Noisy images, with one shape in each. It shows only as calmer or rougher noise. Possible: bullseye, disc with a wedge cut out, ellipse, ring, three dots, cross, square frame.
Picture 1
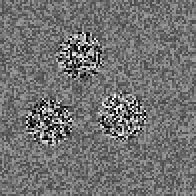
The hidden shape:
three dots
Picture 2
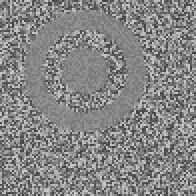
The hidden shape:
bullseye
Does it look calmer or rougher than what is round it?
calmer
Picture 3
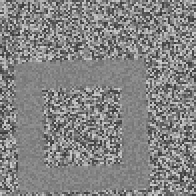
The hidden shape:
square frame
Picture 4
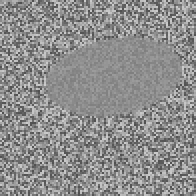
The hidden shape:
ellipse
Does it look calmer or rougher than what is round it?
calmer
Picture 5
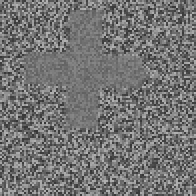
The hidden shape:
cross
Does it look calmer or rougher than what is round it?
calmer
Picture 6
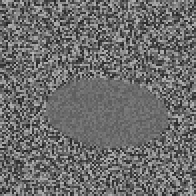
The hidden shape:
ellipse
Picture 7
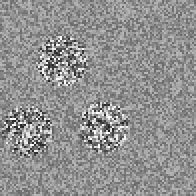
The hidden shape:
three dots
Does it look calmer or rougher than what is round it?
rougher
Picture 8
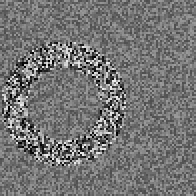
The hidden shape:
ring
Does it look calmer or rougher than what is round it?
rougher
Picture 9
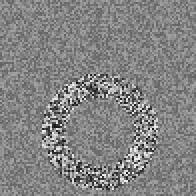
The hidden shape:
ring
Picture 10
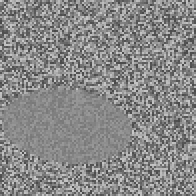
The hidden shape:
ellipse
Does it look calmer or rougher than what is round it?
calmer
